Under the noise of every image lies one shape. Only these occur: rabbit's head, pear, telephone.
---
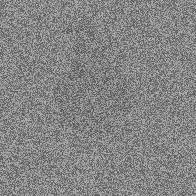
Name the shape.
pear
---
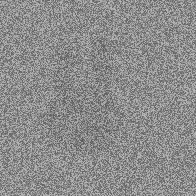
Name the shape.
rabbit's head
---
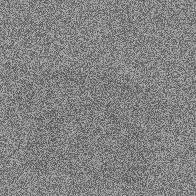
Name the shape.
telephone
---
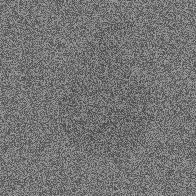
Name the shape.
pear
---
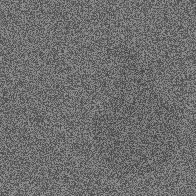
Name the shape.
pear
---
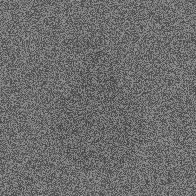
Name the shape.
pear
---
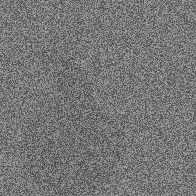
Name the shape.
pear
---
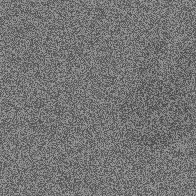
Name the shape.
rabbit's head
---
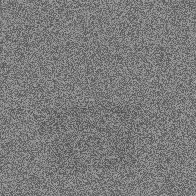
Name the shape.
telephone
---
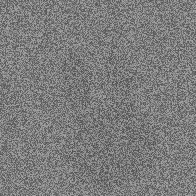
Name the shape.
rabbit's head
